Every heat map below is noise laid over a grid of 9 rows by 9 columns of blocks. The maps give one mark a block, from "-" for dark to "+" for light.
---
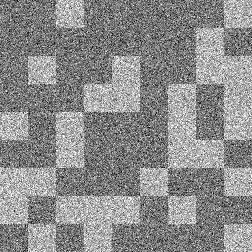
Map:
--+-----+
-------+-
-+--+--++
---++-+-+
+-+---+-+
--+---++-
++---+--+
+-+++-+--
-+-+----+
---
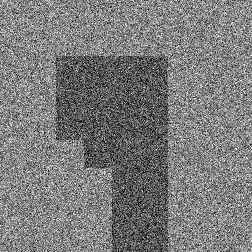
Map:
+++++++++
+++++++++
++----+++
++----+++
++----+++
+++---+++
++++--+++
++++--+++
++++--+++
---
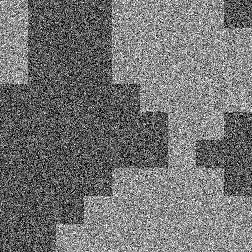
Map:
+---++++-
+---+++++
+---+++++
-----++++
------++-
------+--
----++++-
---++++++
--+++++++
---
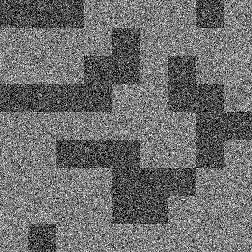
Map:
---++++-+
++++-++++
+++--+-++
----++--+
+++++++--
++---++-+
++++---++
++++--+++
+-+++++++
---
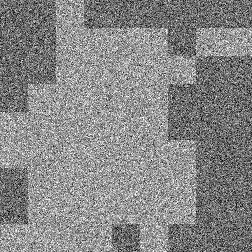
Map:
--+------
--++++-++
--+++++--
-+++++---
++++++---
+++++++--
-++++++--
-++++++--
++++-+---
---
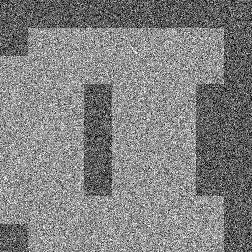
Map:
---------
-+++++++-
++++++++-
+++-+++--
+++-+++--
+++-+++--
+++-+++--
++++++++-
-+++++++-
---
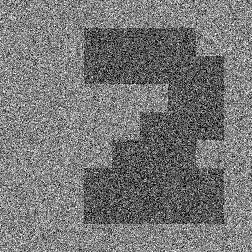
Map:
+++++++++
+++----++
+++-----+
++++++--+
+++++---+
++++---++
+++-----+
+++-----+
+++++++++
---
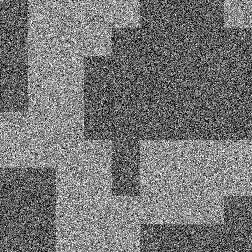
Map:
-++++---+
-+++-----
-++------
-++------
+++------
++++-++++
--++-++++
--++++++-
--+++----
